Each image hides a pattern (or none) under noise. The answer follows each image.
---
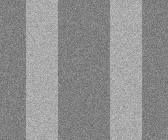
vertical stripes
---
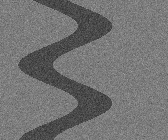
a wavy band
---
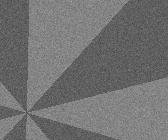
spokes from one point
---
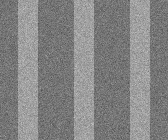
vertical stripes
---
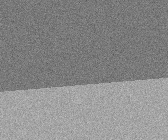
a sharp edge
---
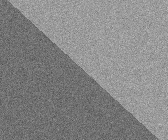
a sharp edge
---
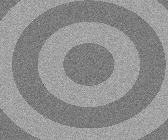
rings round one point
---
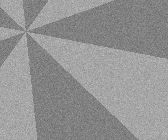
spokes from one point
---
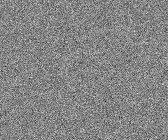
only noise
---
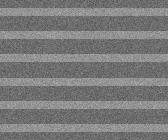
horizontal stripes
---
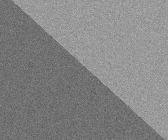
a sharp edge
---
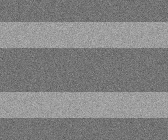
horizontal stripes
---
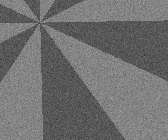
spokes from one point
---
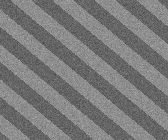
diagonal stripes
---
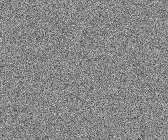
only noise
